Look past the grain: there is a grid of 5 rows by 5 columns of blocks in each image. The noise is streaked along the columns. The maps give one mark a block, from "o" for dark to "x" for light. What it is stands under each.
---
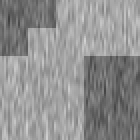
ooxxx
oxxxx
xxxoo
xxxoo
xxxoo
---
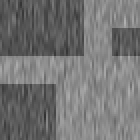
oooxx
oooxo
xxxxx
ooxxx
ooxxx
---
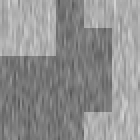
xxoxx
xxoox
oooox
oooox
oooxx
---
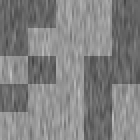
ooxxo
oxxxo
xoxoo
oxxox
xxxox
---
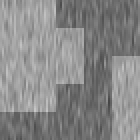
xxooo
xxxoo
xxxox
xxoox
oooox
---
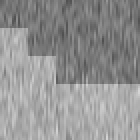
ooooo
xoooo
xxooo
xxxxx
xxxxx
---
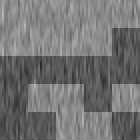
xxxxx
xxxxo
ooooo
oxxox
ooxxo
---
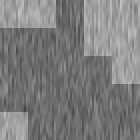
xxoxx
oooxx
oooox
ooooo
xoooo
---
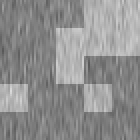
oooxx
ooxxx
ooxoo
xooxo
ooooo
